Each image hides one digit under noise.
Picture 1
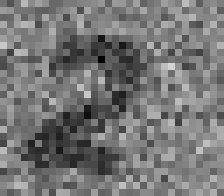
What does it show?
dark 2
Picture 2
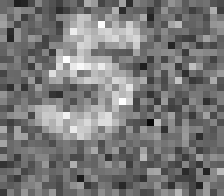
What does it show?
light 5
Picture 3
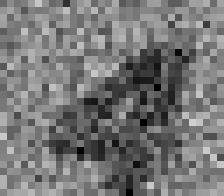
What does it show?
dark 4
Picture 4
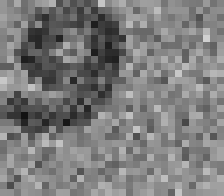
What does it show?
dark 9
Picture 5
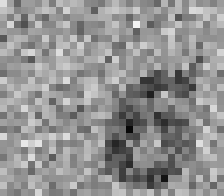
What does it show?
dark 6
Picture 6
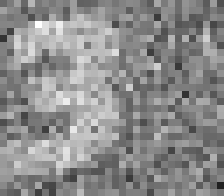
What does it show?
light 3
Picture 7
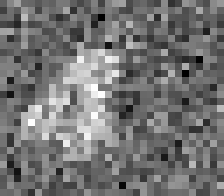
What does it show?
light 4
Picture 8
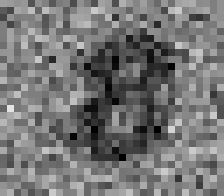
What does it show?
dark 8
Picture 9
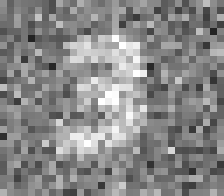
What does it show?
light 3
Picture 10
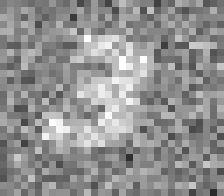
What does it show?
light 3
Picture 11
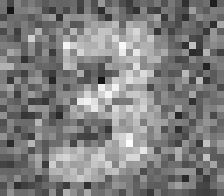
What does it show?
light 3
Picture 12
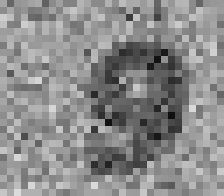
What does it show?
dark 9
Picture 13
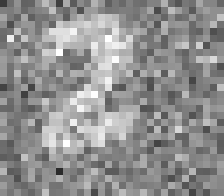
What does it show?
light 2
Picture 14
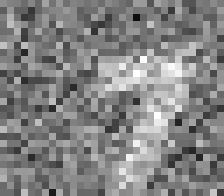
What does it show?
light 7
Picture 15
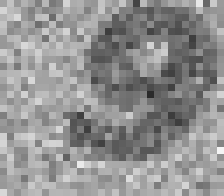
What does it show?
dark 9
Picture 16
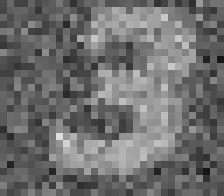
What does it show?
light 3
